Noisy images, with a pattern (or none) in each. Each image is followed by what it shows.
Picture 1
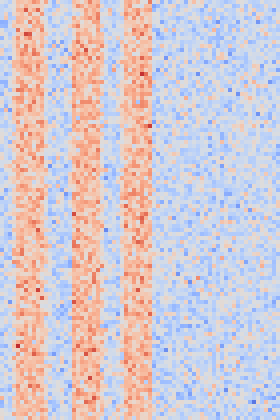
bands of columns
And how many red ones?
3
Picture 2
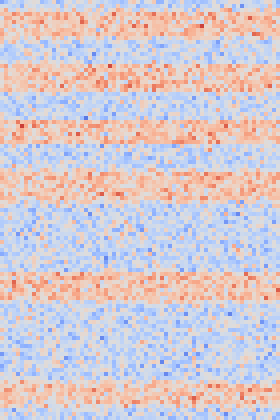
bands of rows
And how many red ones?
6
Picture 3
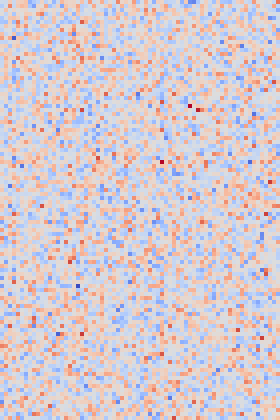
only noise
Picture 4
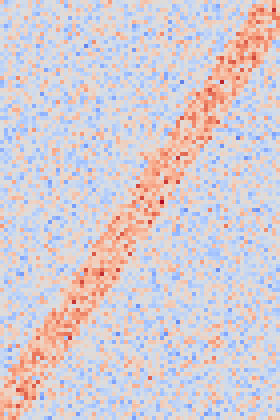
a diagonal band
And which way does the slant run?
bottom left to top right
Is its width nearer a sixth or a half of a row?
a sixth
